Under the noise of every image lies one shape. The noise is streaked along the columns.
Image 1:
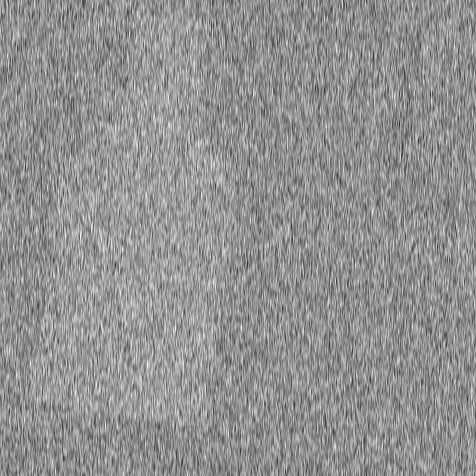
bottle
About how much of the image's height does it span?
nearly all
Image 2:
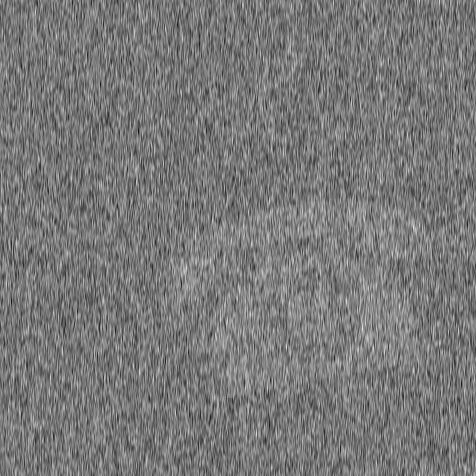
telephone
